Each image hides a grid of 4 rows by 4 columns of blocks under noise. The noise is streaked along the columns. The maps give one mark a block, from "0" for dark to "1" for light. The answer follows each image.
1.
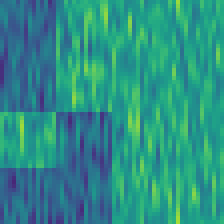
0 1 1 1
0 1 1 1
1 0 1 1
0 0 1 1
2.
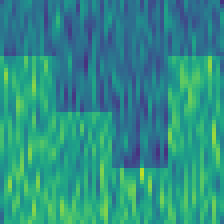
0 0 0 0
1 0 0 1
1 1 0 1
1 1 1 1
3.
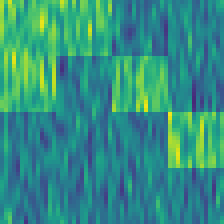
1 1 0 0
1 0 1 0
0 0 0 1
0 0 0 0
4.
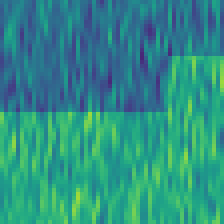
0 0 0 0
0 0 0 1
1 1 1 1
1 1 1 1
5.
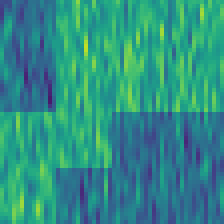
0 1 1 1
0 1 1 1
1 1 0 0
1 0 0 0
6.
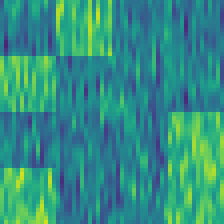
0 1 0 0
1 0 0 0
0 0 0 1
1 0 0 1
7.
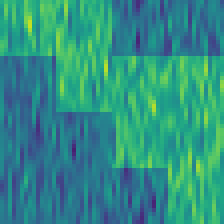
1 1 0 0
0 1 1 1
0 0 1 1
0 0 0 1
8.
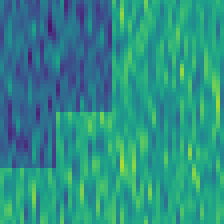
0 0 1 1
0 0 1 1
0 1 1 1
1 1 1 1
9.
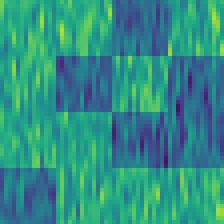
1 1 0 1
1 0 1 0
1 1 0 0
0 1 1 1
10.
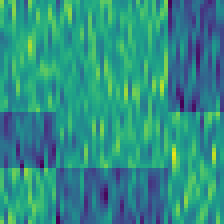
1 1 1 0
1 1 1 0
0 1 1 1
1 0 0 1
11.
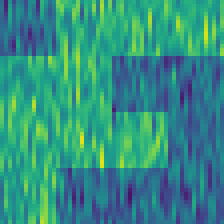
0 1 1 1
1 1 0 0
1 1 1 0
1 0 0 0
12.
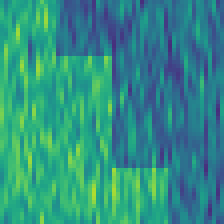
1 0 0 0
1 1 0 0
1 1 0 0
1 1 1 0
